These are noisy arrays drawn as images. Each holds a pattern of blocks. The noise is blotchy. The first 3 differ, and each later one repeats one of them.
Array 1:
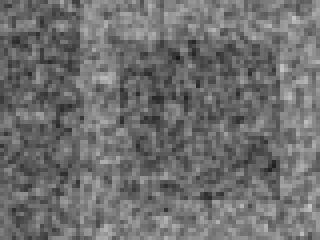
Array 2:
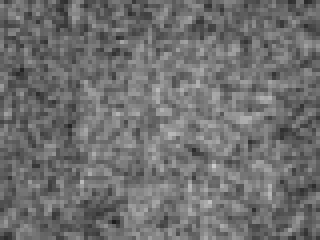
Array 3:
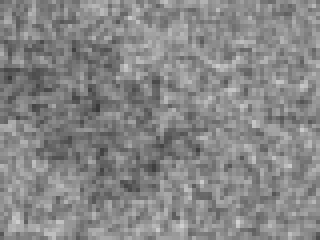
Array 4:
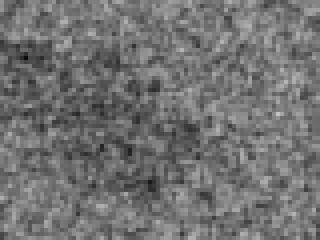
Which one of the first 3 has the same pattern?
3
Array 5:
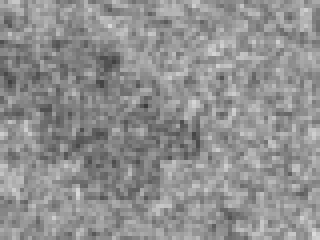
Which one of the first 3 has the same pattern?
3
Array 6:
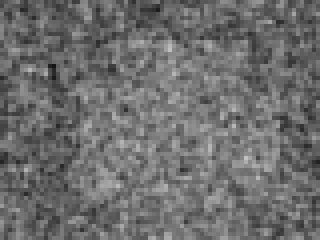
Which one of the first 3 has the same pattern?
2
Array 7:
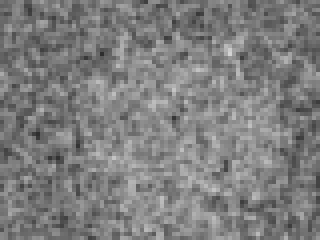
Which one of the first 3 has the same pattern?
2
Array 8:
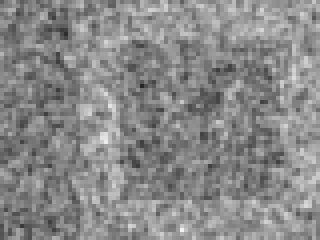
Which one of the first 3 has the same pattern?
1
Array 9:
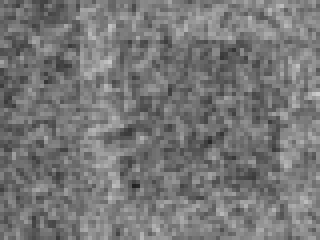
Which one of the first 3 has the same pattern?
1
